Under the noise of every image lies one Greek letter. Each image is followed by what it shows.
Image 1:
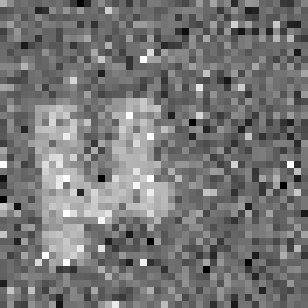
mu
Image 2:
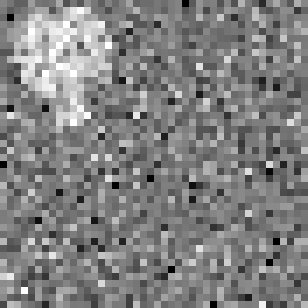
phi
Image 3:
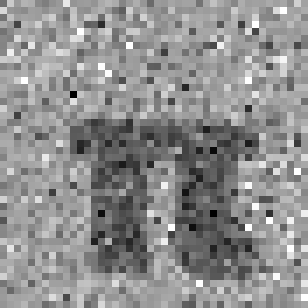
pi
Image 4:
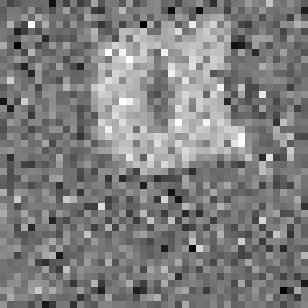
alpha
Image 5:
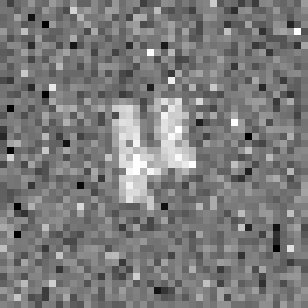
mu
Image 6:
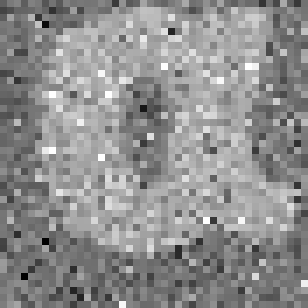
alpha
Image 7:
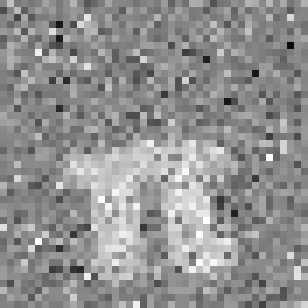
pi
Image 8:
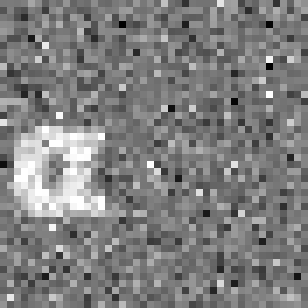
alpha
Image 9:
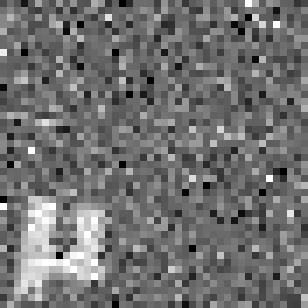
mu
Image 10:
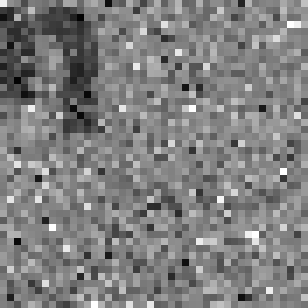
eta
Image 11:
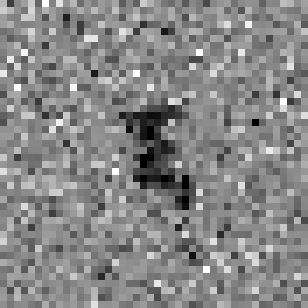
xi
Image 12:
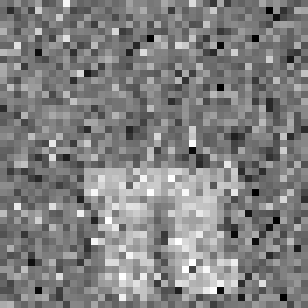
pi
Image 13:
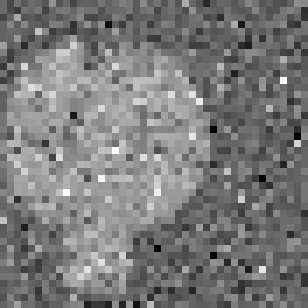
phi
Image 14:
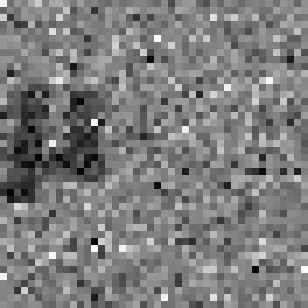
mu
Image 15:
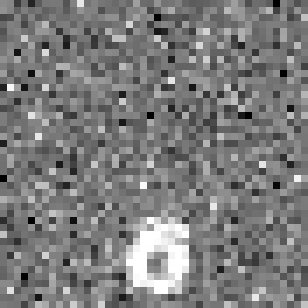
delta
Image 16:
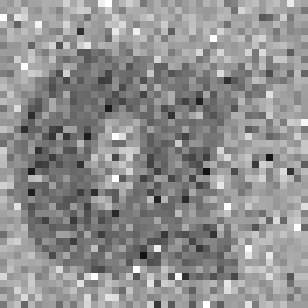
alpha
